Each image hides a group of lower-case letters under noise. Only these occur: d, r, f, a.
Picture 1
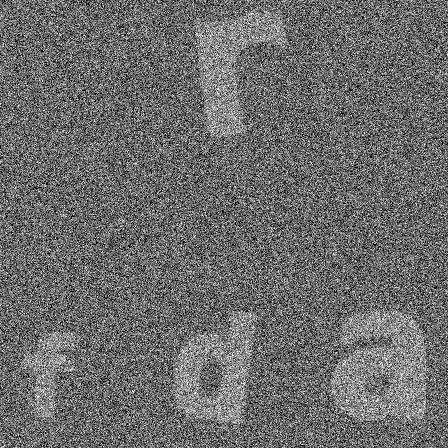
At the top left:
nothing
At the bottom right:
a
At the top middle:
r
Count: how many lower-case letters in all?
4
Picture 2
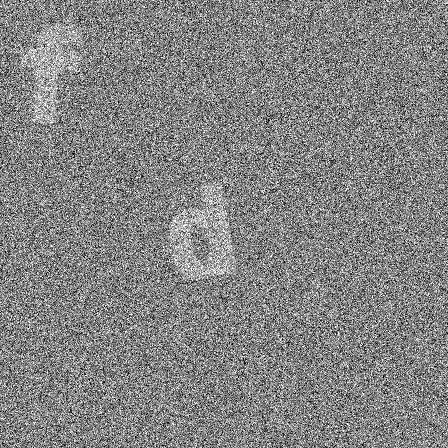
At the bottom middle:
nothing
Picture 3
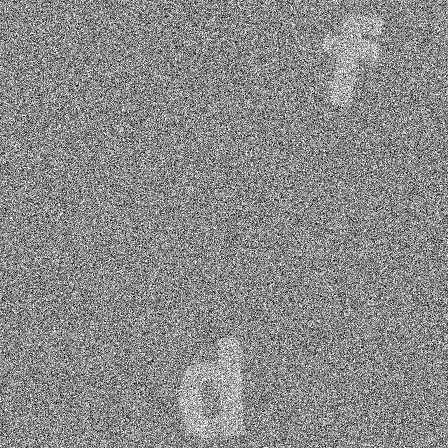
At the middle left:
nothing
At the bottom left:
nothing
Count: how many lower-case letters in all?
2
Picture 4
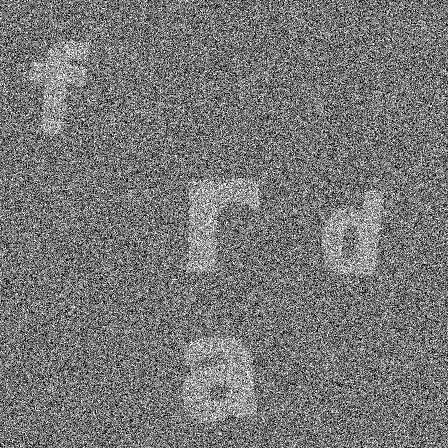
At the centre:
r
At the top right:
nothing
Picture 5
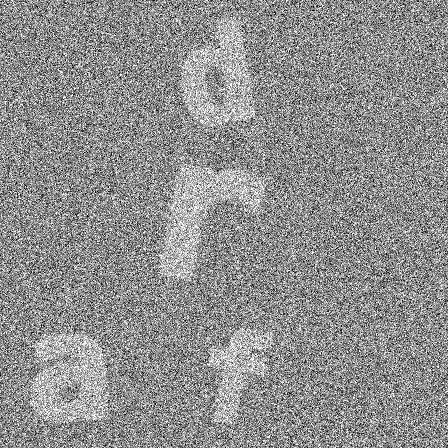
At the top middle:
d
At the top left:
nothing
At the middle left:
nothing
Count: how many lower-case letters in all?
4
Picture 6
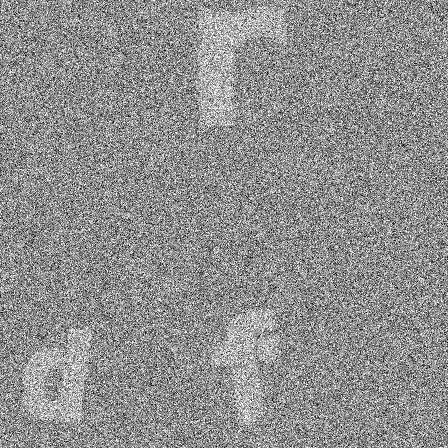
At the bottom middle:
f
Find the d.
bottom left
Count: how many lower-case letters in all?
3
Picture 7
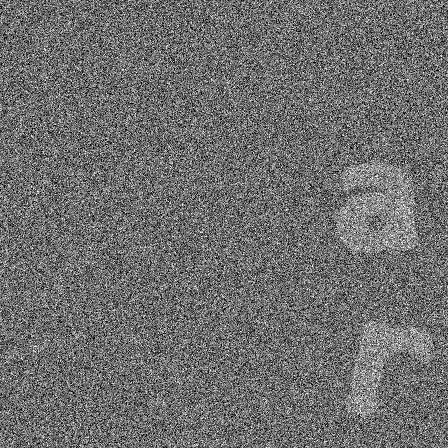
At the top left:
nothing
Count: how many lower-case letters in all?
2
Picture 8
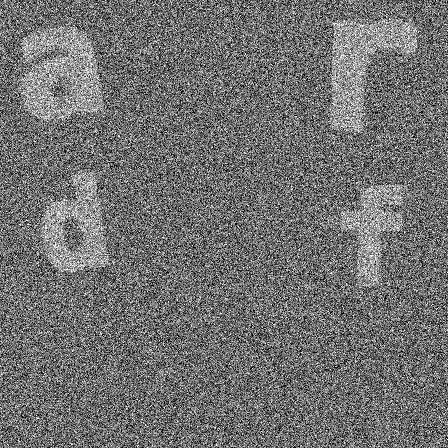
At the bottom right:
nothing
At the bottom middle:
nothing
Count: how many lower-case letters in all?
4
